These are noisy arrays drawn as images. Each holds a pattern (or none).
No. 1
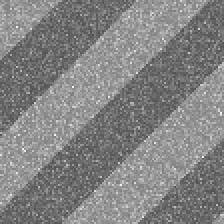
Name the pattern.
diagonal stripes
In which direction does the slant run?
bottom left to top right
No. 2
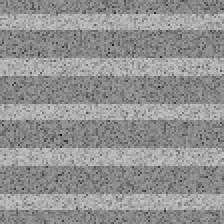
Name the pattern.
horizontal stripes
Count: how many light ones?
5
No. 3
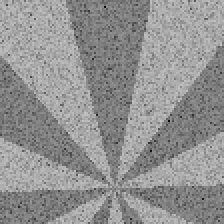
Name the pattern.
spokes from one point
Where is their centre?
bottom middle
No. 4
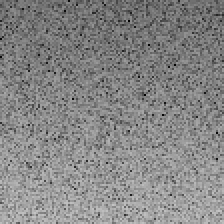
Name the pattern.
a smooth slope
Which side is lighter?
bottom
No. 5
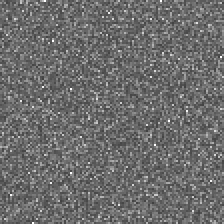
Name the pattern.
only noise
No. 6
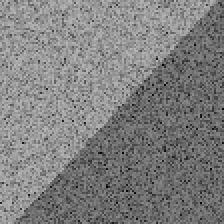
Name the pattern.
a sharp edge
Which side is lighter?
top left
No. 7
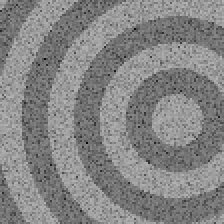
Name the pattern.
rings round one point
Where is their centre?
middle right
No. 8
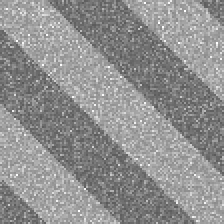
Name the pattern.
diagonal stripes
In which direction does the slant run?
top left to bottom right
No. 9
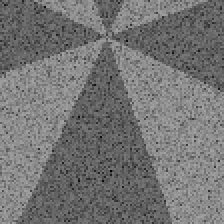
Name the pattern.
spokes from one point
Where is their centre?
top middle
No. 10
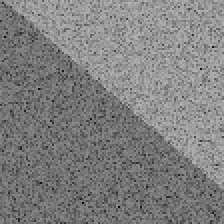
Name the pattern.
a sharp edge
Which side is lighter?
top right
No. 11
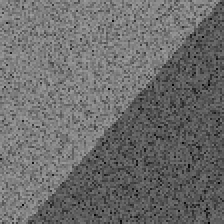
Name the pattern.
a sharp edge
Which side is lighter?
top left
